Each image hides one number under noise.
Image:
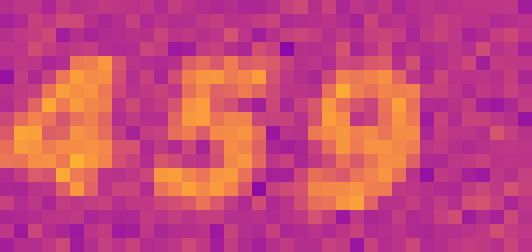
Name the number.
459
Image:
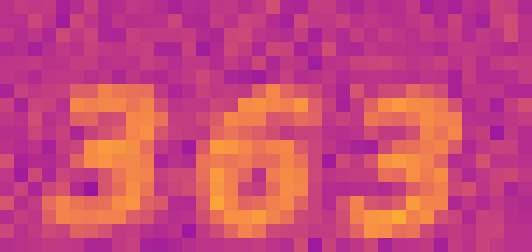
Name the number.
363
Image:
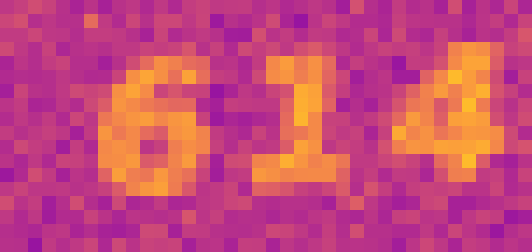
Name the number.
614
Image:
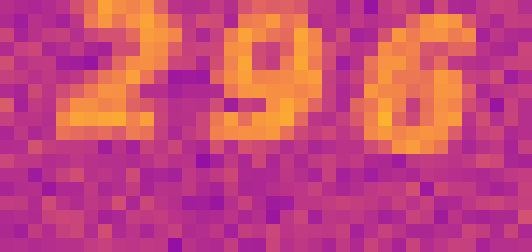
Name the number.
296
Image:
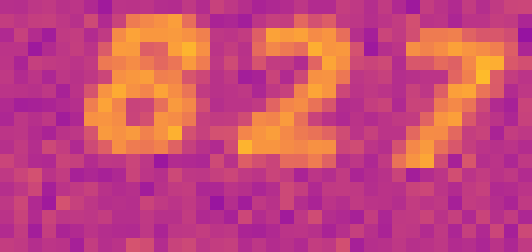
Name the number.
827
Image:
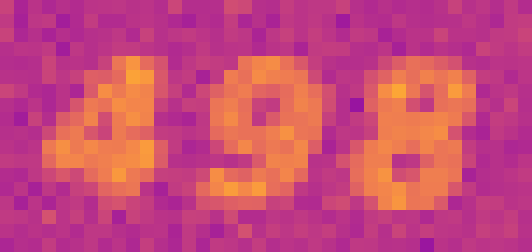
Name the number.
498
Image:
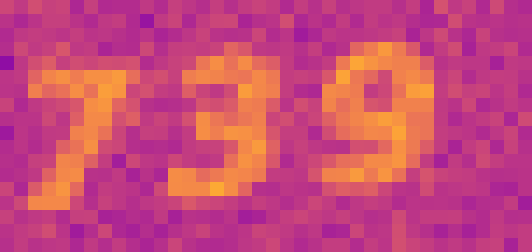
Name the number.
739
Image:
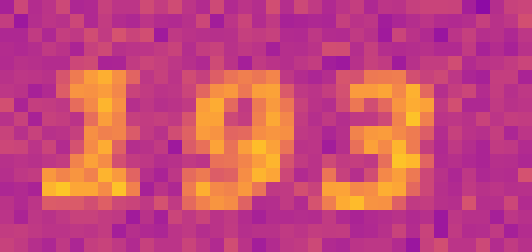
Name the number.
193
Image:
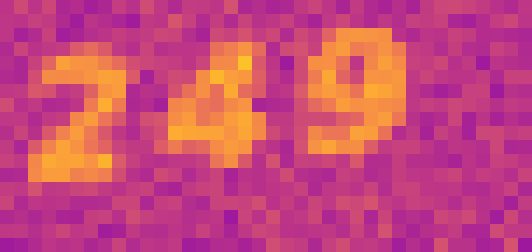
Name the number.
249
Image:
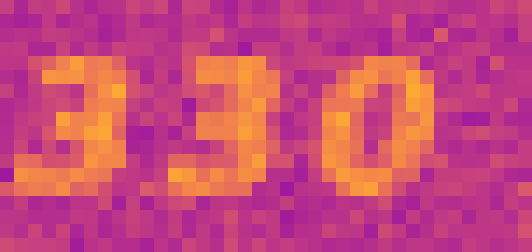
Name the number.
330
